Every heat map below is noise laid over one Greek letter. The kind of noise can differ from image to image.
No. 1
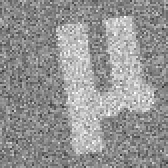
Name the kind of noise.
independent entries
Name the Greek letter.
mu
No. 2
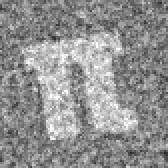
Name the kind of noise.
blotchy
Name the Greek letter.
pi
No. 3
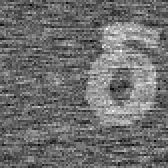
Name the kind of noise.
streaked along the rows
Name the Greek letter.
delta
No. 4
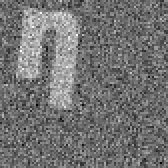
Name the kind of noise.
low rank plus noise
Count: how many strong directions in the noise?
five to eight
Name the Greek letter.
eta
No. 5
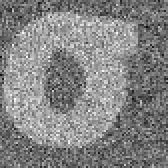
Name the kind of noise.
low rank plus noise
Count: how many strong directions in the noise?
two
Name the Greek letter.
sigma
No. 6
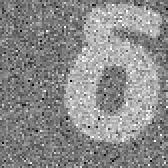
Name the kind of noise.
heavy tails
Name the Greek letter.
delta
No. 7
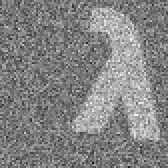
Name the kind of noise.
independent entries
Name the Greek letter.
lambda
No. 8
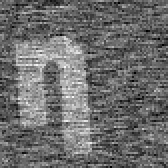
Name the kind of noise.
streaked along the rows
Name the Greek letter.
eta
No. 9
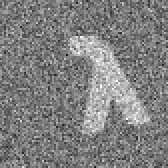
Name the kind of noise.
independent entries
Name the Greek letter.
lambda
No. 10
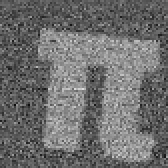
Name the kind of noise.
rows of uneven size
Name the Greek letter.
pi
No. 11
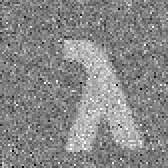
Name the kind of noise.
heavy tails
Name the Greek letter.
lambda
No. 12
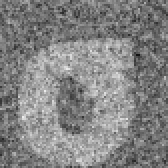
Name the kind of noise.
blotchy
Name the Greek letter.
sigma
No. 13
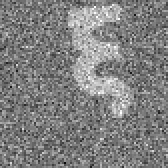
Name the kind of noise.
independent entries
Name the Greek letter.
xi
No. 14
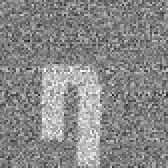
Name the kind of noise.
rows of uneven size
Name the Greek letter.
eta
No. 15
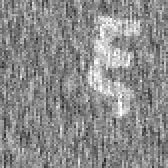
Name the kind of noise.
streaked along the columns
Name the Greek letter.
xi
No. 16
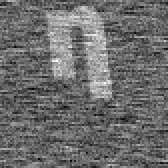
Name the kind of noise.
streaked along the rows
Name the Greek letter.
eta
